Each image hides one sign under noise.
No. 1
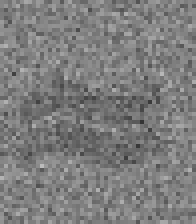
approximately sign
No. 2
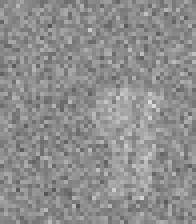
pilcrow
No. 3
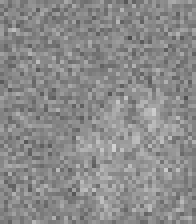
hash sign
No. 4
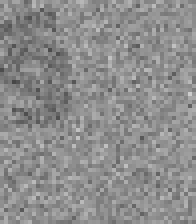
section sign
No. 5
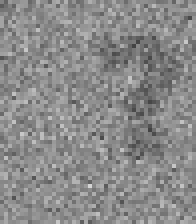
question mark
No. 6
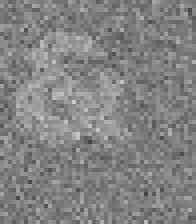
ampersand
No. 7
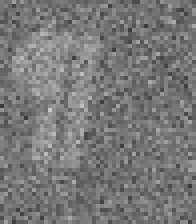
pilcrow
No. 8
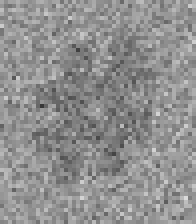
hash sign
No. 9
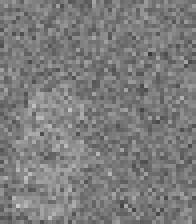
section sign
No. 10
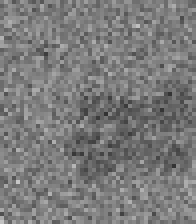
not-equal sign
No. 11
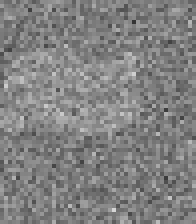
approximately sign
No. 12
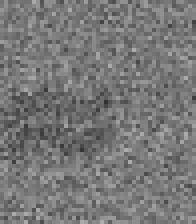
approximately sign
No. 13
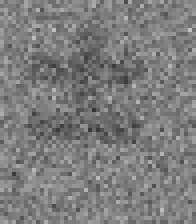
plus-minus sign
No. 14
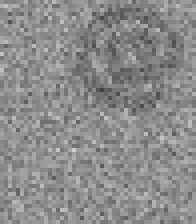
at sign
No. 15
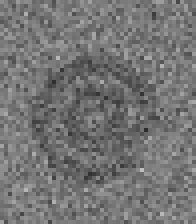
at sign
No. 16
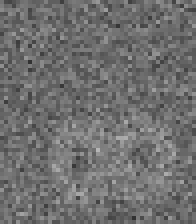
infinity sign
